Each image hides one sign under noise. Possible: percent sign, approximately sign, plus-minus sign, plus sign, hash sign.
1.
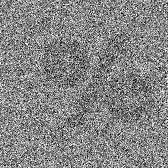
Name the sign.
percent sign
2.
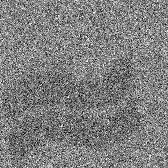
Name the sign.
approximately sign
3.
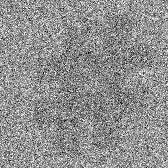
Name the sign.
hash sign
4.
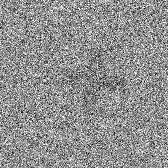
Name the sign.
plus sign
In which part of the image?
centre
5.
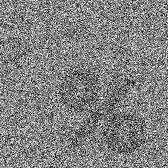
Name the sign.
percent sign
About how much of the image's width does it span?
half
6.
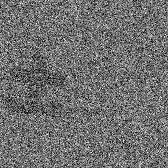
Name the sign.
plus-minus sign
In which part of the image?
middle left
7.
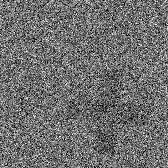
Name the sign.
plus sign
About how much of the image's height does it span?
half
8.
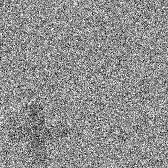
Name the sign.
plus sign
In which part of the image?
bottom left
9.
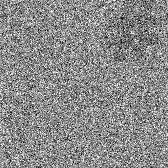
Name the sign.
hash sign
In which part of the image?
top right
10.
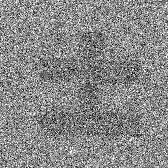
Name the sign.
plus-minus sign
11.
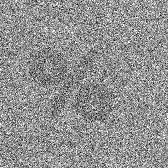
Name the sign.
percent sign
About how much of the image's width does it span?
half
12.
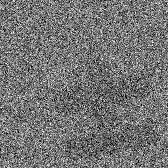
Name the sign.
plus-minus sign
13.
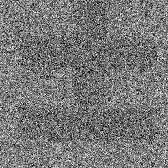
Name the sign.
plus-minus sign
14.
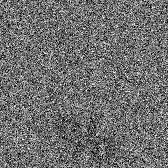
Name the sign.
percent sign
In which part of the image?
bottom middle
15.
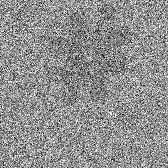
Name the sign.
hash sign
